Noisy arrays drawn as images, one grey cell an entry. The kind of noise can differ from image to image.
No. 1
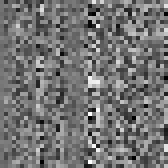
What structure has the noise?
columns of uneven size
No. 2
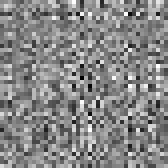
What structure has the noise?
low rank plus noise
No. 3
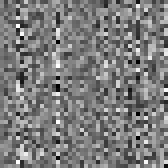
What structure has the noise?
columns of uneven size
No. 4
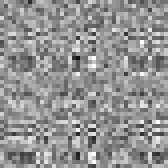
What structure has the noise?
low rank plus noise
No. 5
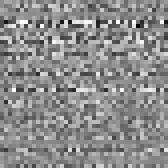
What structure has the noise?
rows of uneven size
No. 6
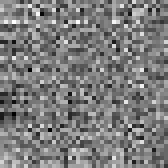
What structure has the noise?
low rank plus noise
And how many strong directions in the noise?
two
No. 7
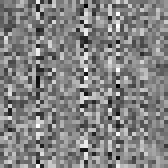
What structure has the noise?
columns of uneven size
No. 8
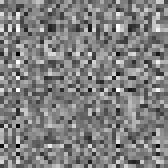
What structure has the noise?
low rank plus noise
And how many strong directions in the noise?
one
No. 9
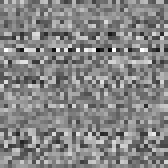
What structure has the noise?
rows of uneven size
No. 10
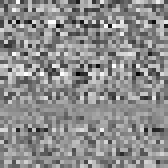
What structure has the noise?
rows of uneven size
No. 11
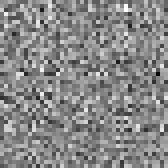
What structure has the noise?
low rank plus noise
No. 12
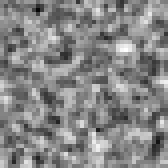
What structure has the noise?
blotchy
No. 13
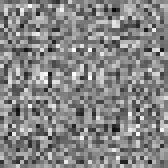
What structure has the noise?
low rank plus noise
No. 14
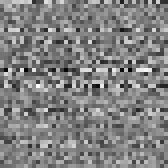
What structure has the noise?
rows of uneven size
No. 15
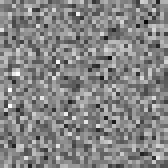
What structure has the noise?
independent entries
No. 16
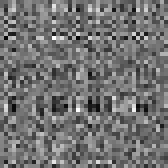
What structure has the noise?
low rank plus noise
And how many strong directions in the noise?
one
